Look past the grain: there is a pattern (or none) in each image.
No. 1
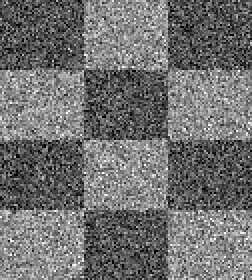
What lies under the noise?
a checkerboard
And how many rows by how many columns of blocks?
4 by 3
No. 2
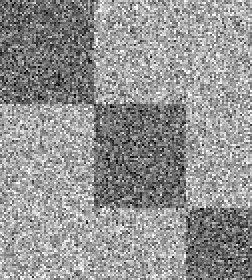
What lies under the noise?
blocks along the diagonal
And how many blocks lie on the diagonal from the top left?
3
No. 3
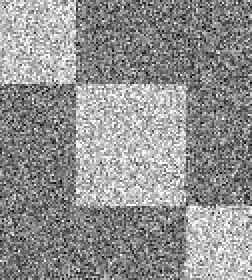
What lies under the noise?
blocks along the diagonal
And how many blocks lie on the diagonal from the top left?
3
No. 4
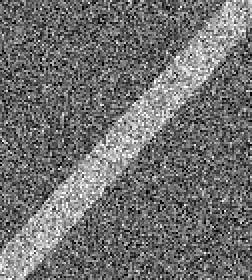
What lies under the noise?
a diagonal band
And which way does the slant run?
bottom left to top right
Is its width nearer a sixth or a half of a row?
a sixth
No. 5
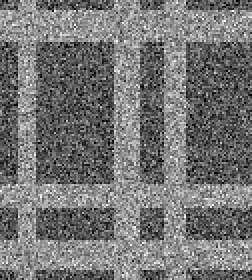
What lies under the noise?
bands of rows crossing bands of columns
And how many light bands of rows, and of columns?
3 and 3
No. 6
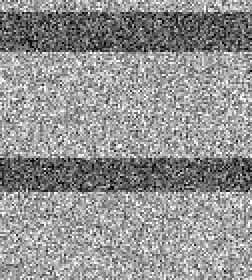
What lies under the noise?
bands of rows
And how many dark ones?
2
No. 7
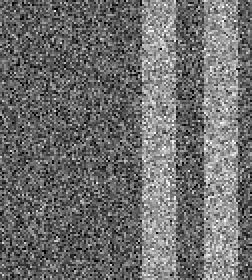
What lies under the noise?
bands of columns
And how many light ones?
2
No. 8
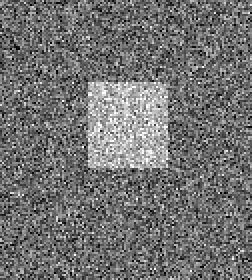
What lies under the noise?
one block
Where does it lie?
centre
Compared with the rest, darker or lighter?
lighter
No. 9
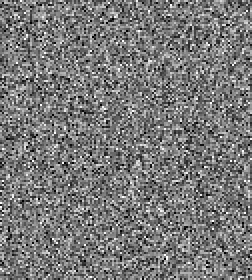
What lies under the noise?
only noise
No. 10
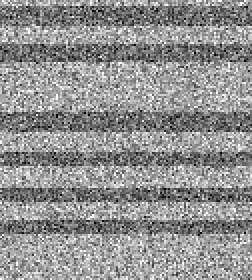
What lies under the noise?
bands of rows
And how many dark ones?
6
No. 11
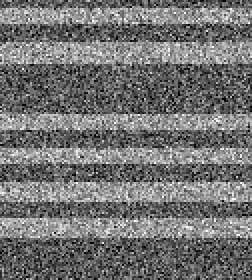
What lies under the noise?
bands of rows
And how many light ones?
6
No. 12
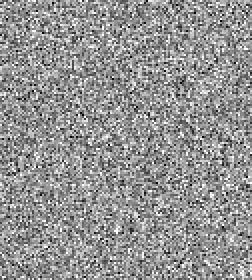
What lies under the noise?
only noise
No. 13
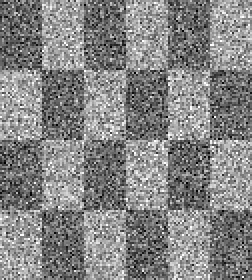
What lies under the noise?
a checkerboard
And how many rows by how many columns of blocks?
4 by 6
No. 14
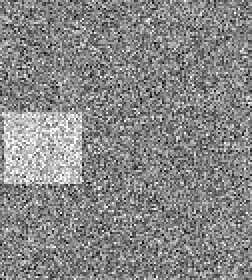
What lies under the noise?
one block
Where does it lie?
middle left
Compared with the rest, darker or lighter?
lighter
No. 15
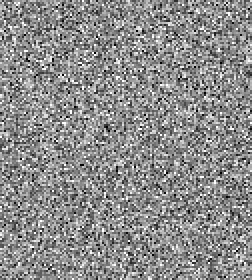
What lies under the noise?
only noise
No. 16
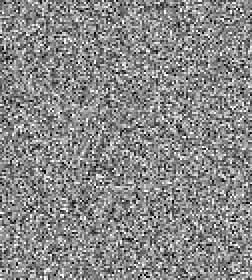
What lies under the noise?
only noise
